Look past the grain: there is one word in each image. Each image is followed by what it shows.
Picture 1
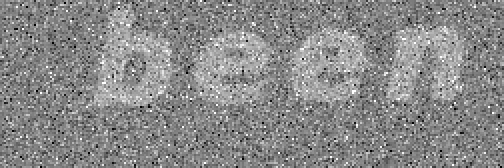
been
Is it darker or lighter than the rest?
lighter
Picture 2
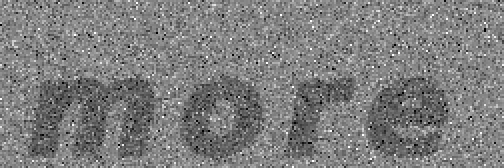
more
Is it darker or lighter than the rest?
darker
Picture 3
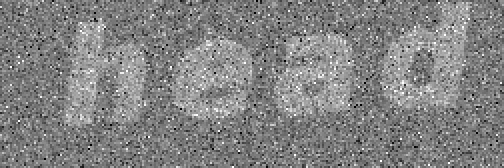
head
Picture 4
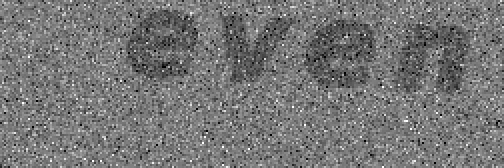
even
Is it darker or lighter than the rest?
darker
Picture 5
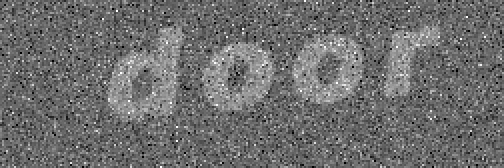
door
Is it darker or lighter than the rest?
lighter
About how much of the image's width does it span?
two thirds
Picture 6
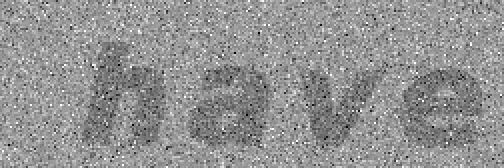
have
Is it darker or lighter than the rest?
darker
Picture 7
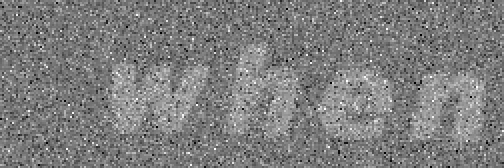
when
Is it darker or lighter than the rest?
lighter
